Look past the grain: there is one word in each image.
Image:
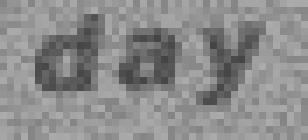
day
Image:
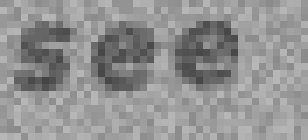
see
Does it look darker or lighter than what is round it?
darker
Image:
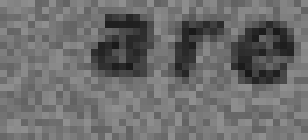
are
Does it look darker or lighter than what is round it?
darker
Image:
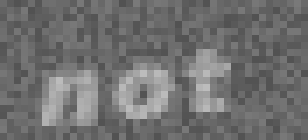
not
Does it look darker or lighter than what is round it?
lighter
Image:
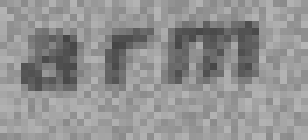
arm
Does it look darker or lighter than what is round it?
darker
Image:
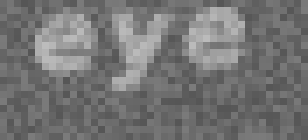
eye
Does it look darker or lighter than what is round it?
lighter
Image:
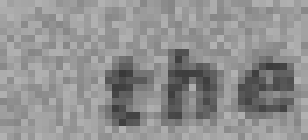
the
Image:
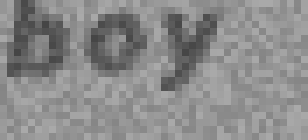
boy
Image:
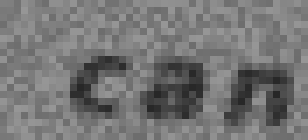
can
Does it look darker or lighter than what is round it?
darker
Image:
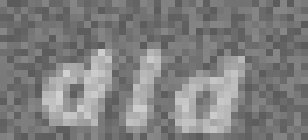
did
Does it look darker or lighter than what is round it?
lighter
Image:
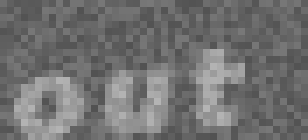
out
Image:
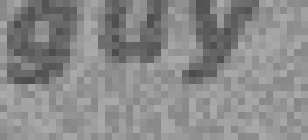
guy
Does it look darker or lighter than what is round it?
darker
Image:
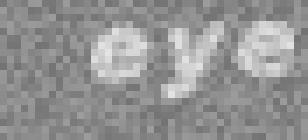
eye
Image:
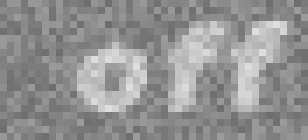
off
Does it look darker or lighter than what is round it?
lighter
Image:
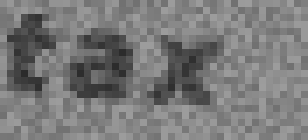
tax
